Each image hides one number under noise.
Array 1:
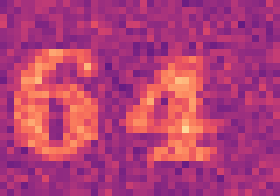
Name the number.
64
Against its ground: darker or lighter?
lighter
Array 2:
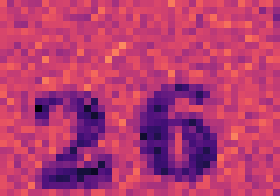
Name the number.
26
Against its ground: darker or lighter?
darker
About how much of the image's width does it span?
two thirds
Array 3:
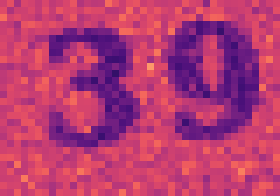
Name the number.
39
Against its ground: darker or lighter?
darker
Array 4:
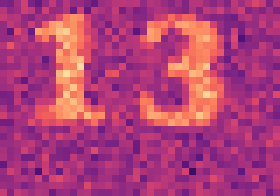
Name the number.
13
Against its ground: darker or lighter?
lighter
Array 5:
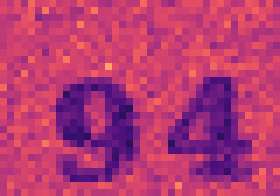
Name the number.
94
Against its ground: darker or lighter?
darker
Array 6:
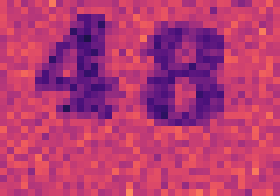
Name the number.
48
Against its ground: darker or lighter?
darker
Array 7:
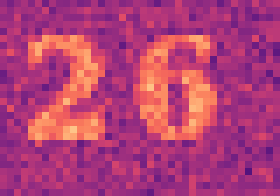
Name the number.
26
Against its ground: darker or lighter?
lighter
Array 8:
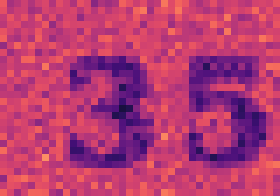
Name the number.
35
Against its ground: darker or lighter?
darker
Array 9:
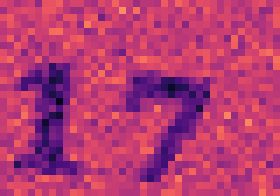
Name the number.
17
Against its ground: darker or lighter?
darker
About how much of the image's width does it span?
two thirds
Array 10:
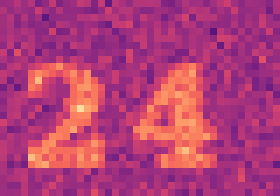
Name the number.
24
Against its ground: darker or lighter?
lighter
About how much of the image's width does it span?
two thirds
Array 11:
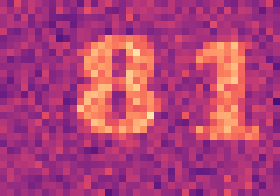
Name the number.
81
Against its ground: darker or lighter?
lighter
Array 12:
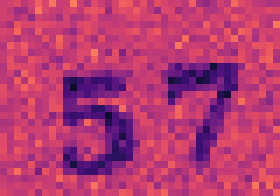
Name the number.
57
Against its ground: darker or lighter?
darker
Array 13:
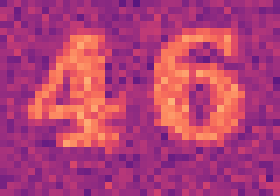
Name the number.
46
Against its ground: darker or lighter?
lighter
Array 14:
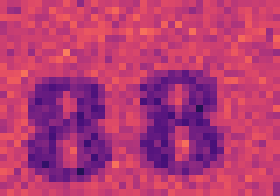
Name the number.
88
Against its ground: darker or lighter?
darker
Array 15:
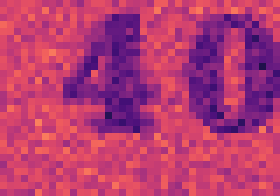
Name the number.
40
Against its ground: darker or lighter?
darker
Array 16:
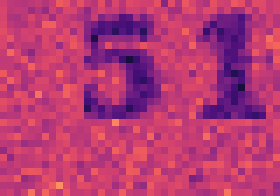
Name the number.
51
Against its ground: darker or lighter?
darker
